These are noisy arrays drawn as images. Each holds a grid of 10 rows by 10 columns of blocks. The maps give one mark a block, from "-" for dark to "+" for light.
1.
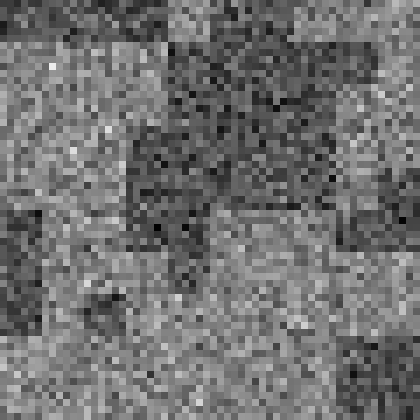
- - - - + - - + + +
+ + + + - - - - - +
+ + + + - - - - + +
+ + + - - - - - + +
+ + + - - - - - + -
- + + - - + + + - -
- + + + - + + + + +
- + - + + + + + + +
+ + + + + + + + - -
+ + + + + + + + - -
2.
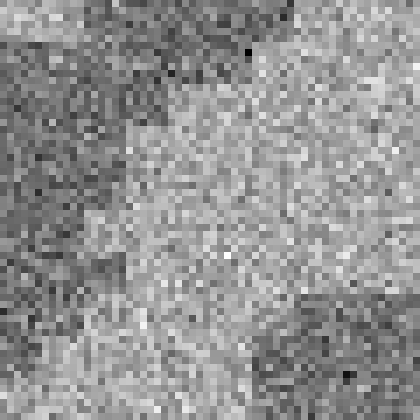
+ + - - - - - + + +
- - - - - - + + + +
- - - - + + + + + +
- - - + + + + + + +
- - - + + + + + + +
- - + + + + + + + +
- - - + + + + + + +
- - + + + + + - - -
- + + + + + - - - -
+ + + + + + - - - -
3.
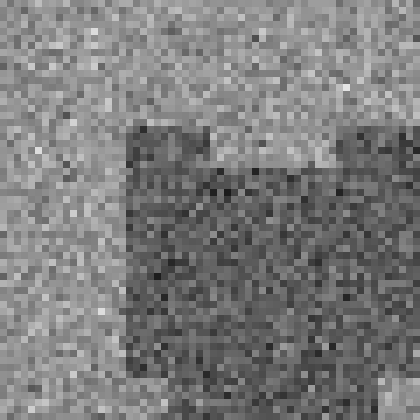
+ + + + + + + + + +
+ + + + + + + + + +
+ + + + + + + + + +
+ + + - - + + + - -
+ + + - - - - - - -
+ + + - - - - - - -
+ + + - - - - - - -
+ + + - - - - - - -
+ + + - - - - - - -
+ + + + - - - - - +
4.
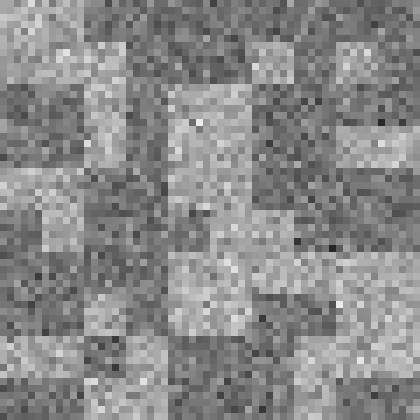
+ + - - - - - - - -
+ + + - - - + - + -
- - + - + + - - - -
- - + - + + - - + +
+ + - - + + - - - -
- + - - - + + - - -
- - - - + + + + + +
- - + - + + - - + +
+ + - + - - - + + +
- - + + - - - + - -
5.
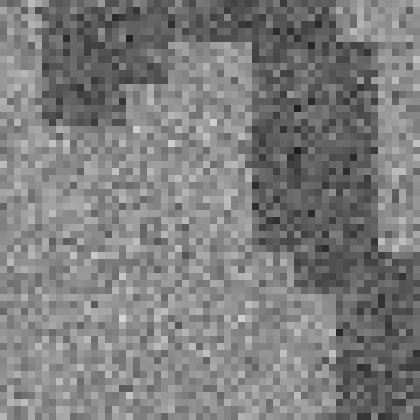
+ - - - - - - - + +
+ - - - + + - - - +
+ - - + + + - - - +
+ + + + + + - - - +
+ + + + + + - - - +
+ + + + + + - - - +
+ + + + + + + - - -
+ + + + + + + + - -
+ + + + + + + + - -
+ + + + + + + + - -
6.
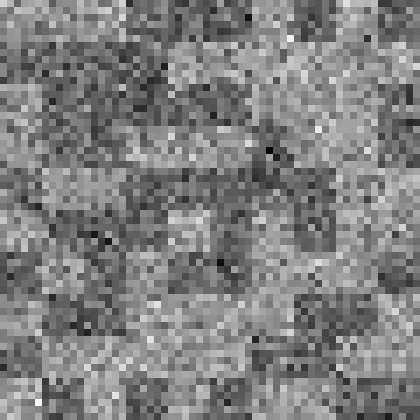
+ + + - - - + - + -
- - - - + + + + + +
+ - - - - - + + + -
+ - - + + + - + + -
- + + - - - - - + +
+ - - - + - + - + +
- + - + - - + + + -
+ - - + + + + - - +
- + + + + + - - + +
+ - + - + - + + - -
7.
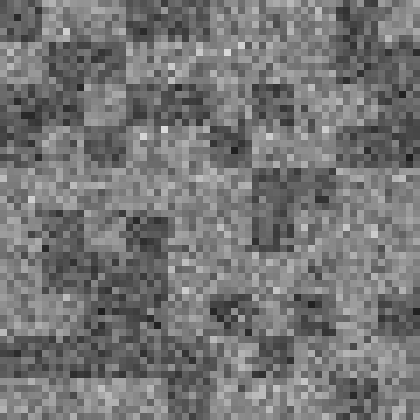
- + + - - + + + - +
+ - - + + + + + - -
- - + - - + - + + -
- + - + + - + + - -
+ + + + + + - - + +
+ - + - + + - + + +
+ - - - + + + + + +
+ + - - + - + - + -
- - - - - + - + + +
+ + + + - + + + - +
